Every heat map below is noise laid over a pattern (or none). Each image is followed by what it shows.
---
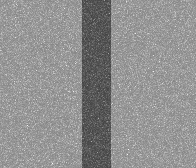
one vertical stripe
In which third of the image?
middle
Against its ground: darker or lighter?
darker
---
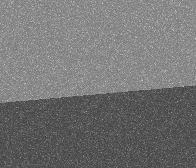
a sharp edge
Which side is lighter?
top
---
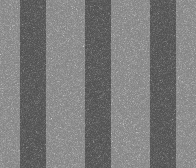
vertical stripes
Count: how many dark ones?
3
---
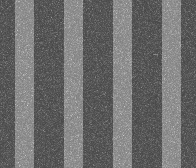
vertical stripes
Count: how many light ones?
4
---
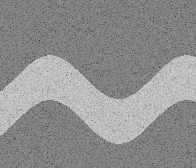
a wavy band
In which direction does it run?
left to right
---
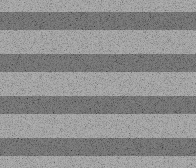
horizontal stripes
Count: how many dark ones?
4
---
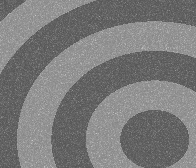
rings round one point
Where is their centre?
bottom right
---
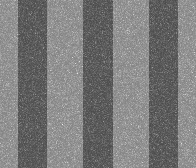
vertical stripes
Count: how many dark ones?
3
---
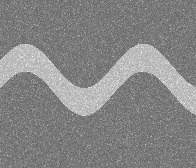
a wavy band
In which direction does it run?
left to right
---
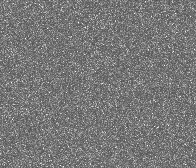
only noise
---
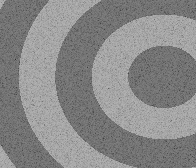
rings round one point
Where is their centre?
middle right
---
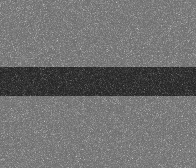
one horizontal stripe
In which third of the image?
middle
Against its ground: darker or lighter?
darker
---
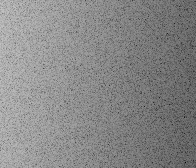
a smooth slope
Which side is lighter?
left
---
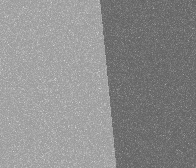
a sharp edge
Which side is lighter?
left
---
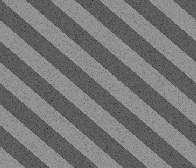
diagonal stripes
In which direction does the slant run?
top left to bottom right
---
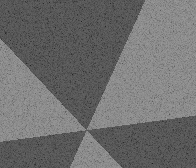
spokes from one point
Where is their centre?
bottom middle
